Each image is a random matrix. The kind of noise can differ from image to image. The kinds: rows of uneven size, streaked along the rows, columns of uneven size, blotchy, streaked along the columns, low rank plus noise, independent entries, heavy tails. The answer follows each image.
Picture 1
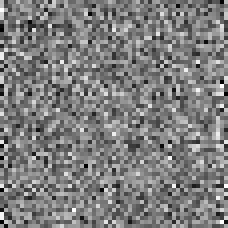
low rank plus noise
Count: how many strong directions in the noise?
one
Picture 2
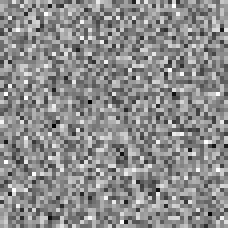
independent entries
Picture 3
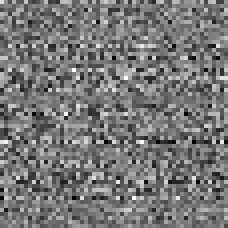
rows of uneven size
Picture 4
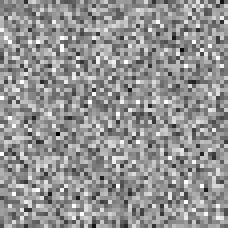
independent entries
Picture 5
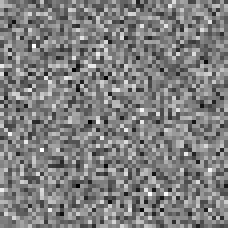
independent entries
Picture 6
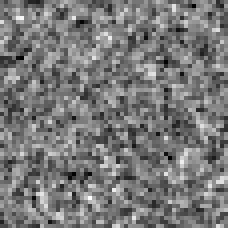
blotchy
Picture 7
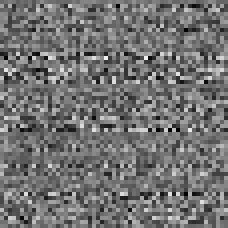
rows of uneven size
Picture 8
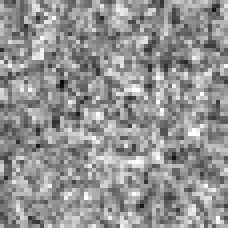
blotchy
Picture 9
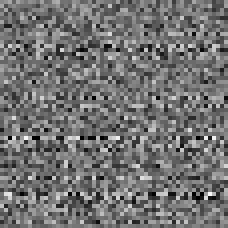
rows of uneven size
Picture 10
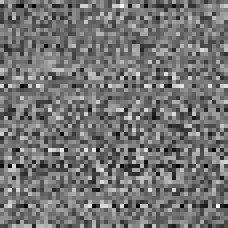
rows of uneven size
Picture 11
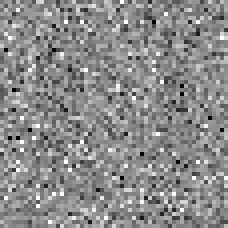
heavy tails
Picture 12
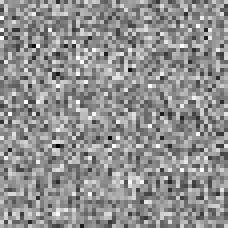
low rank plus noise
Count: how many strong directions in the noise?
three or four
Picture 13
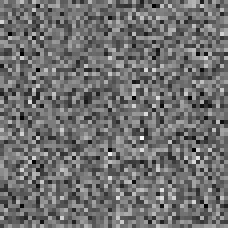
low rank plus noise
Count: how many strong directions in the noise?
five to eight
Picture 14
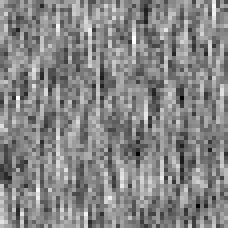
streaked along the columns
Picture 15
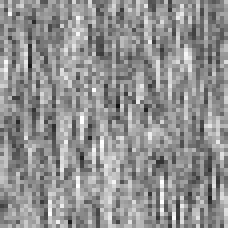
streaked along the columns
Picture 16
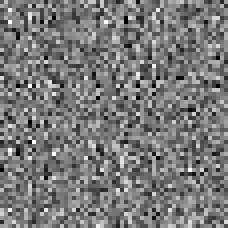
low rank plus noise
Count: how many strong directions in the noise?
five to eight
